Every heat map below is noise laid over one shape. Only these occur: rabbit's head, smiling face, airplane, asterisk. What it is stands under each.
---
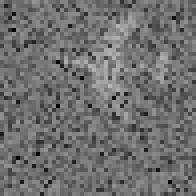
light airplane
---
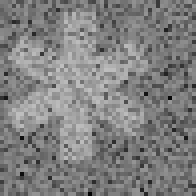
light asterisk
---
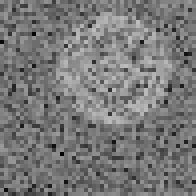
light smiling face
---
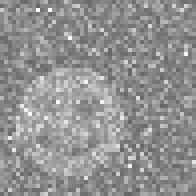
light smiling face
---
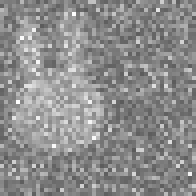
light rabbit's head
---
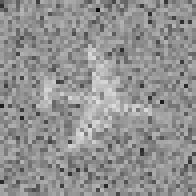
light airplane
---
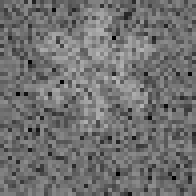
light asterisk
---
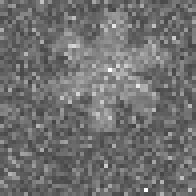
light asterisk
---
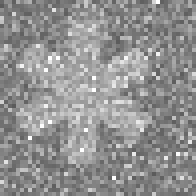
light asterisk
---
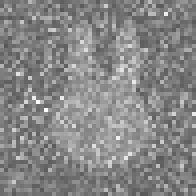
light rabbit's head
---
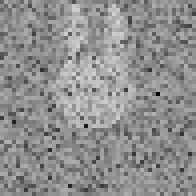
light rabbit's head
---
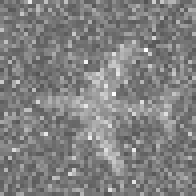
light airplane
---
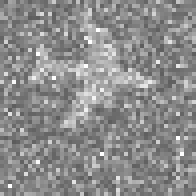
light airplane
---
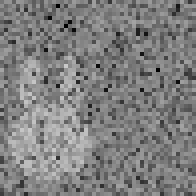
light rabbit's head
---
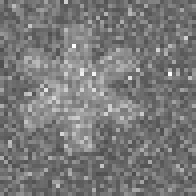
light asterisk
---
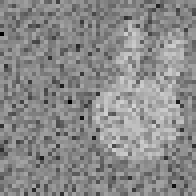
light rabbit's head
